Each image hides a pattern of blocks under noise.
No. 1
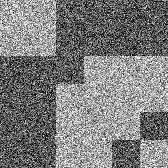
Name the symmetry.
mirrored about the diagonal from the top left
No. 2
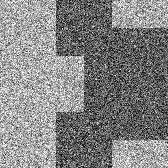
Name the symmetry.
top and bottom mirror each other
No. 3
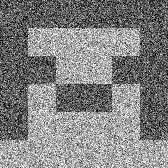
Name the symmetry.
left and right mirror each other
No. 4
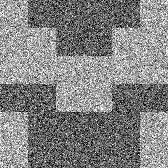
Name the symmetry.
left and right mirror each other
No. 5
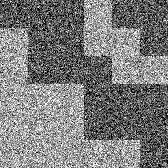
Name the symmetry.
mirrored about the diagonal from the bottom left
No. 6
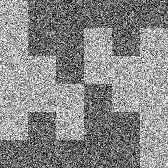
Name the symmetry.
the same after a half turn
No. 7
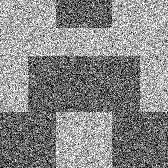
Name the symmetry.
left and right mirror each other
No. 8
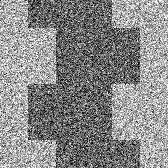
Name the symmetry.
the same after a half turn
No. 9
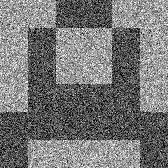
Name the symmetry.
left and right mirror each other
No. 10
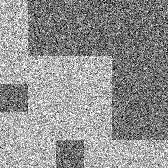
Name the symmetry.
mirrored about the diagonal from the bottom left
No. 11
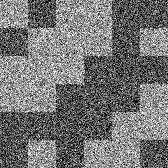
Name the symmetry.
mirrored about the diagonal from the top left
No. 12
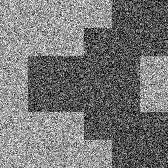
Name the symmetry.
top and bottom mirror each other
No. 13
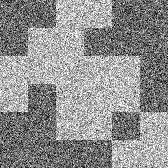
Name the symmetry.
mirrored about the diagonal from the top left
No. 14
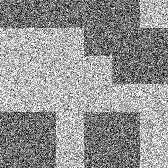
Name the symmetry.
no symmetry
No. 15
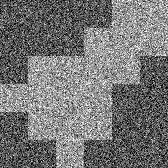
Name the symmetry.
mirrored about the diagonal from the bottom left
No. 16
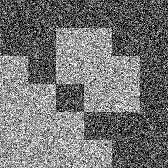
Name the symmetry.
mirrored about the diagonal from the bottom left
